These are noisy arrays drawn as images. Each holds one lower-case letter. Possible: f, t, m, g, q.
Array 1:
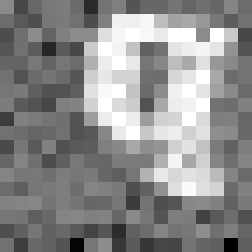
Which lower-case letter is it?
q
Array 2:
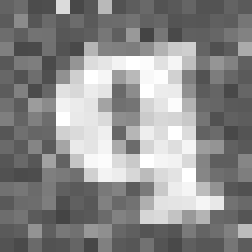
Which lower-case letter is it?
q
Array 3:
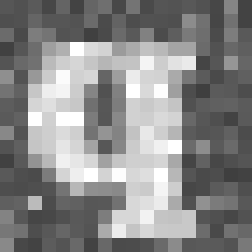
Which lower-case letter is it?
q
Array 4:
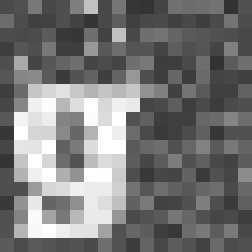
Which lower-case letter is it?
g
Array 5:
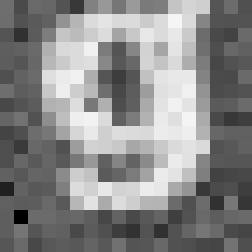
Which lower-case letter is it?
g
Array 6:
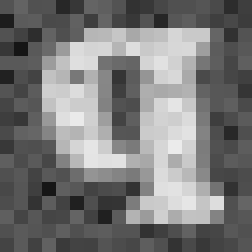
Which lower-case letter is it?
q
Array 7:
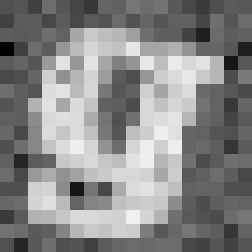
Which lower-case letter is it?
g
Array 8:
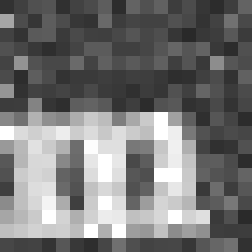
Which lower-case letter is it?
m
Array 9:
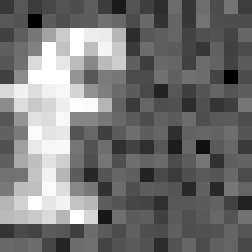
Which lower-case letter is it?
f
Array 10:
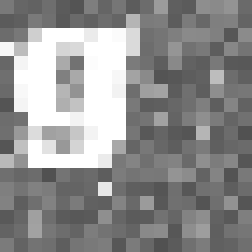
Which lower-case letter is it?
g
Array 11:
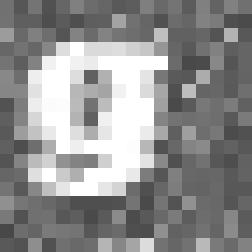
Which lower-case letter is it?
g
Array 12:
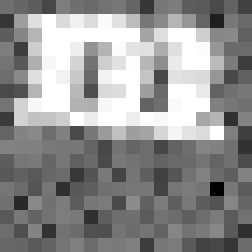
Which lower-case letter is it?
m
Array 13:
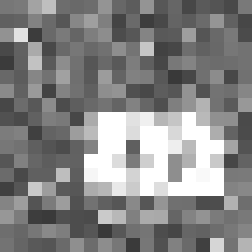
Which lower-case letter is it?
m
